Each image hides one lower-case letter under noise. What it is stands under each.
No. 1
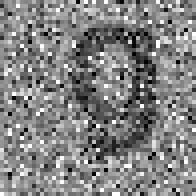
g
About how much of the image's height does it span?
two thirds
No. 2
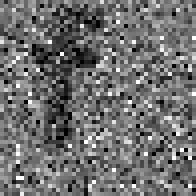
f
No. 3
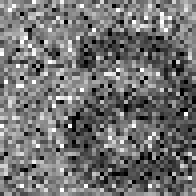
a
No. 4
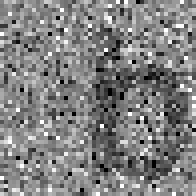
b
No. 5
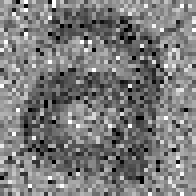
a
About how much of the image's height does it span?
nearly all
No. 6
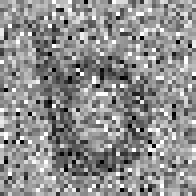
b
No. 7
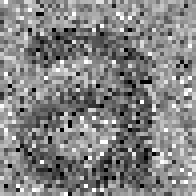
a
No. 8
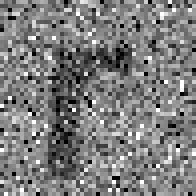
r
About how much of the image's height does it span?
two thirds
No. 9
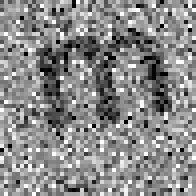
m
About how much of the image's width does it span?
two thirds
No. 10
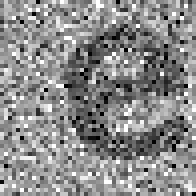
e
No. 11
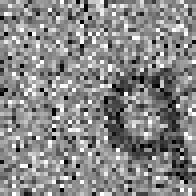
q
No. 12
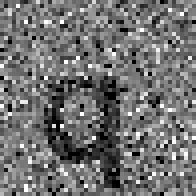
q
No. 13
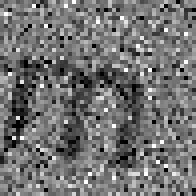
m
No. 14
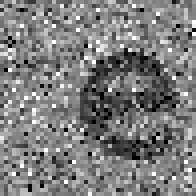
e
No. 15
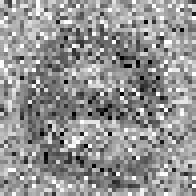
e
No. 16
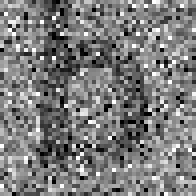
b
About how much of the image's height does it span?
nearly all
